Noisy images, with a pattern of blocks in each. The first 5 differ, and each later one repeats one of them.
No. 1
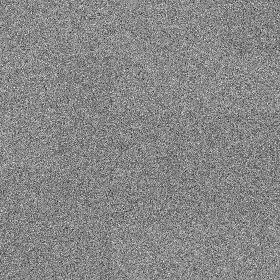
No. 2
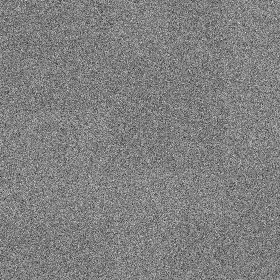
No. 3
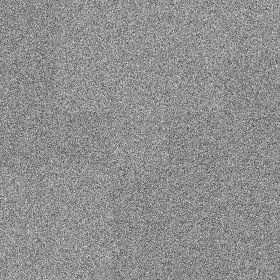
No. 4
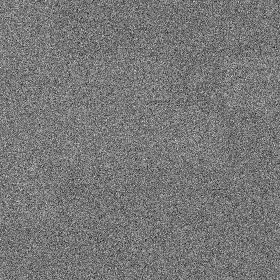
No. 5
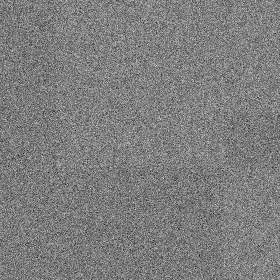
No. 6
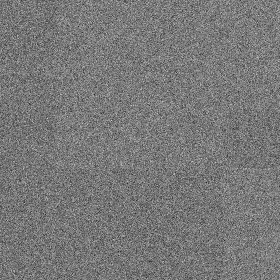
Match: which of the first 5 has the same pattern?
5
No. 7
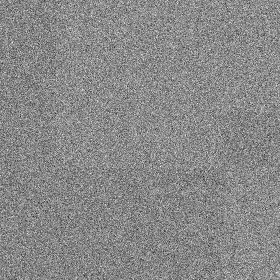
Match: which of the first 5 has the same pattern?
5
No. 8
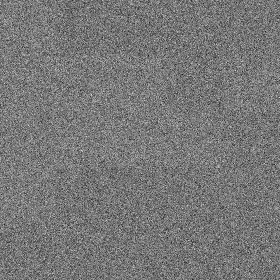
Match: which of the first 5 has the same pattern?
4
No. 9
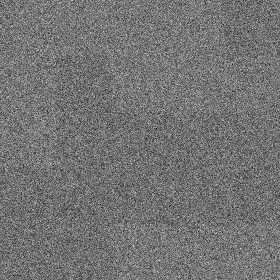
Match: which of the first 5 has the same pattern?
1
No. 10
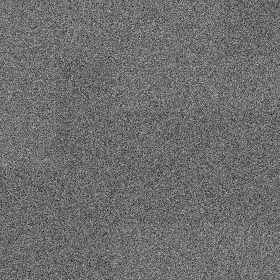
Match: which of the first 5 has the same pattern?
1
